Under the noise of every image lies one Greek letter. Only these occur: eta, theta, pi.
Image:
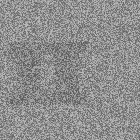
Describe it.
dark pi
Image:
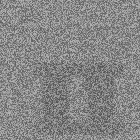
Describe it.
dark pi
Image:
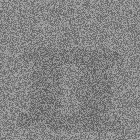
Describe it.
dark pi
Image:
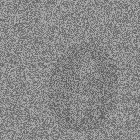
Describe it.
dark theta
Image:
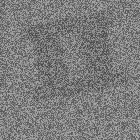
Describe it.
dark pi
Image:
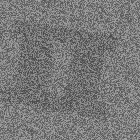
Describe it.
dark pi
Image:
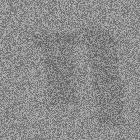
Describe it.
dark eta
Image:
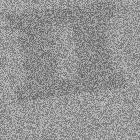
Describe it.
dark pi
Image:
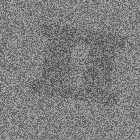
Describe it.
dark pi
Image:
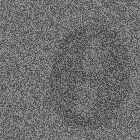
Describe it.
dark theta
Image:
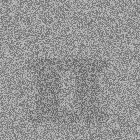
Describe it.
dark pi
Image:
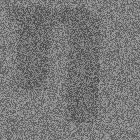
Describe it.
dark eta
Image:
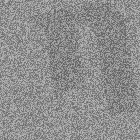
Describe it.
dark eta
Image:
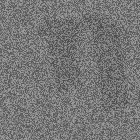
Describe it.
dark eta
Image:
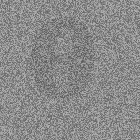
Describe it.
dark theta
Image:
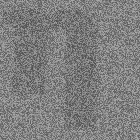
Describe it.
dark eta
